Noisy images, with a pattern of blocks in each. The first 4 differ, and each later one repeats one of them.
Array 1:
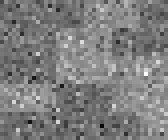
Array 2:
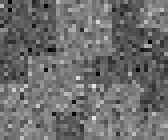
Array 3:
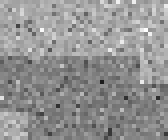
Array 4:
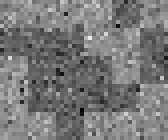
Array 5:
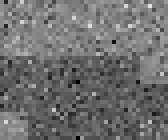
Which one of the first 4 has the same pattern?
3
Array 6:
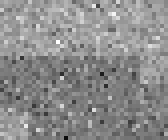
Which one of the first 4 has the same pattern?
3
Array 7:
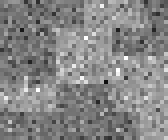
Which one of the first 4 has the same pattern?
1
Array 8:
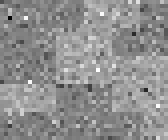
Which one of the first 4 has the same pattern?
1
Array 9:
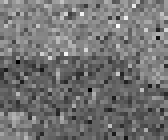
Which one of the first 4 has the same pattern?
3
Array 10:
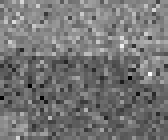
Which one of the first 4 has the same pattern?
3
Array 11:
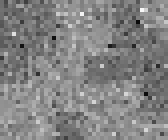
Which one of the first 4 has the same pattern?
2
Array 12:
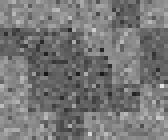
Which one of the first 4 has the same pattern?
4
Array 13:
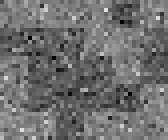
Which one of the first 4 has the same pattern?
4
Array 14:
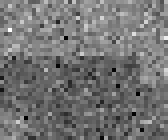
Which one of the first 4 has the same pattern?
3
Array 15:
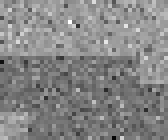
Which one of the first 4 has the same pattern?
3
